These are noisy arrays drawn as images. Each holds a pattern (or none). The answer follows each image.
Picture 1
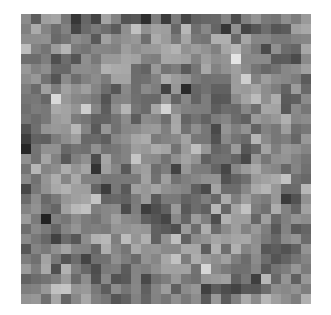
rings round one point
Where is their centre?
centre
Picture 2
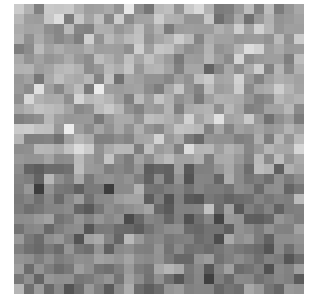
a sharp edge
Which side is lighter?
top
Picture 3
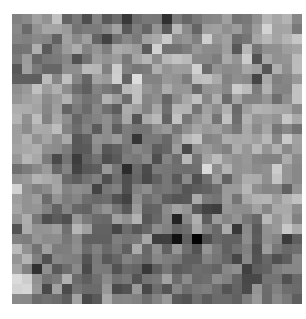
spokes from one point
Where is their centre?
top left
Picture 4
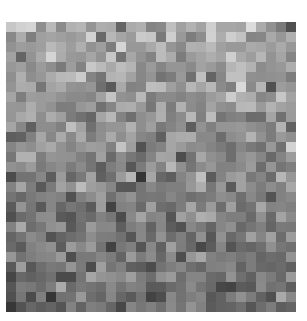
a smooth slope
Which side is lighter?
top
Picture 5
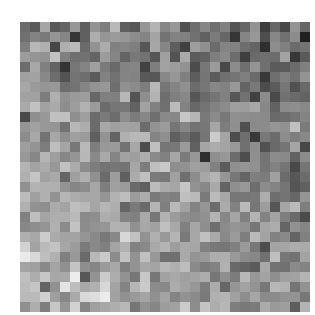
a smooth slope
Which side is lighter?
bottom left
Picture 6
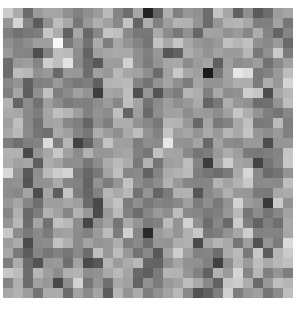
vertical stripes
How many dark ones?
5
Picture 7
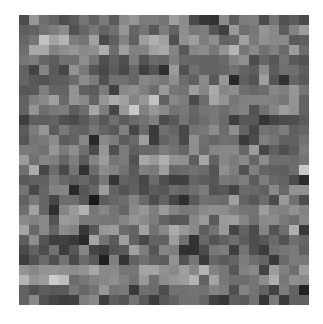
horizontal stripes
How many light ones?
5
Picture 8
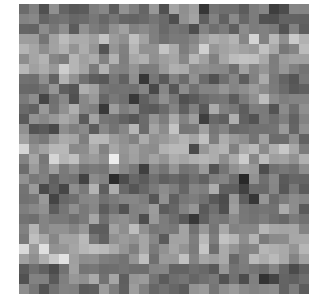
horizontal stripes
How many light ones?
3
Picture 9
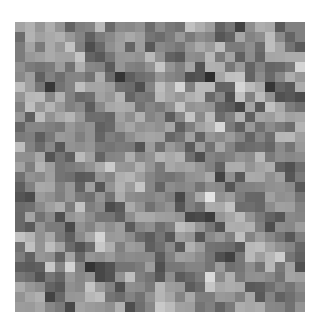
diagonal stripes
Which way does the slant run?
top left to bottom right
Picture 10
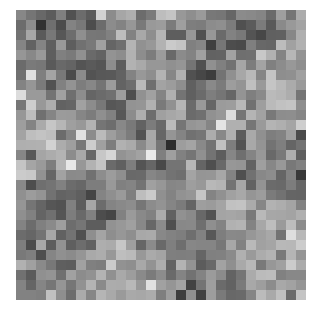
spokes from one point
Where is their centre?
centre
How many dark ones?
5
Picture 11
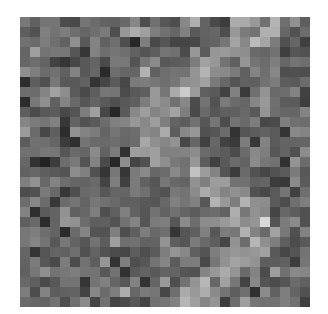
a wavy band
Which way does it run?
top to bottom
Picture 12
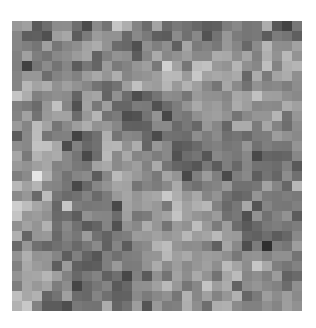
spokes from one point
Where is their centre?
top left
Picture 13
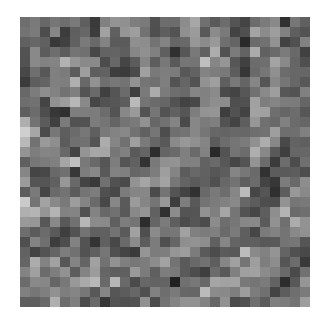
rings round one point
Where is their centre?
top left
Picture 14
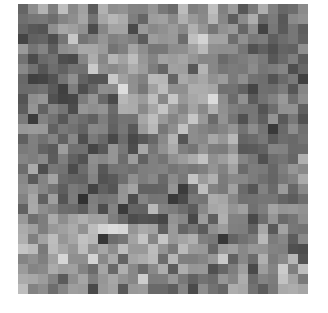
spokes from one point
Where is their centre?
bottom right
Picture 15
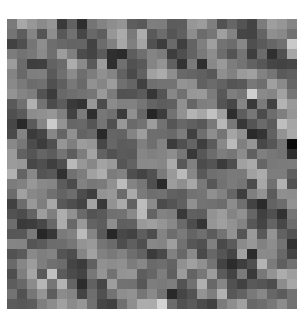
diagonal stripes
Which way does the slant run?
top left to bottom right
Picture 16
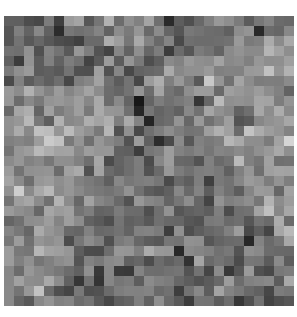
spokes from one point
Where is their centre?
top middle
